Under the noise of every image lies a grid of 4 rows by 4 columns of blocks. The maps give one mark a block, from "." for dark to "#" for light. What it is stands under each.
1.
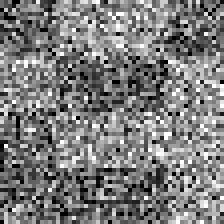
.##.
#..#
.###
...#
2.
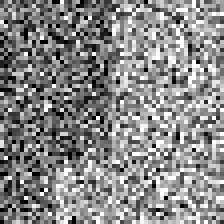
..##
..##
..##
.###
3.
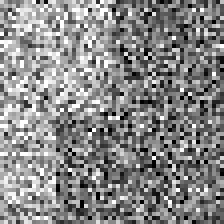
##..
##..
#...
#...
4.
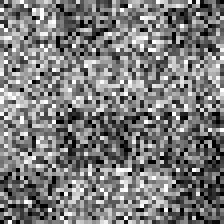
#.#.
####
#...
.##.
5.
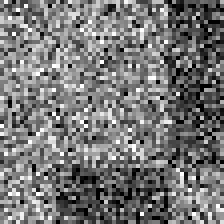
###.
###.
###.
#..#
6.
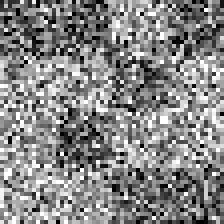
..#.
##.#
#.##
##..
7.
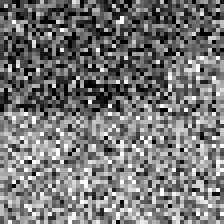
....
...#
####
####
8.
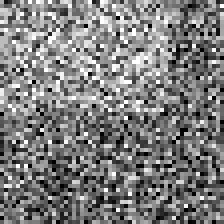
###.
###.
....
....
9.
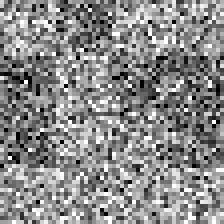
#.##
.#..
.##.
####
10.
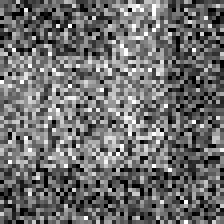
..#.
###.
###.
....
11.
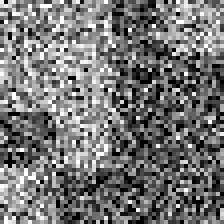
##.#
##..
.#..
#...
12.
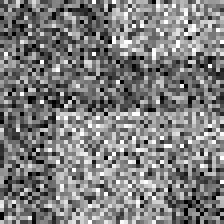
..##
....
.###
.##.
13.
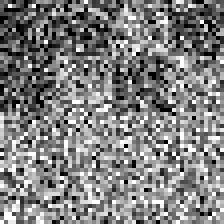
..#.
.#.#
####
####
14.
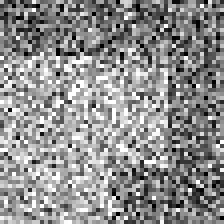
....
###.
###.
##..
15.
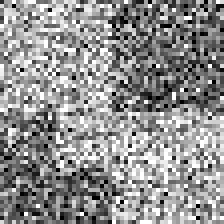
##..
##..
.###
..##
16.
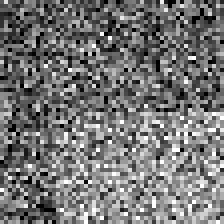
....
....
.###
.###
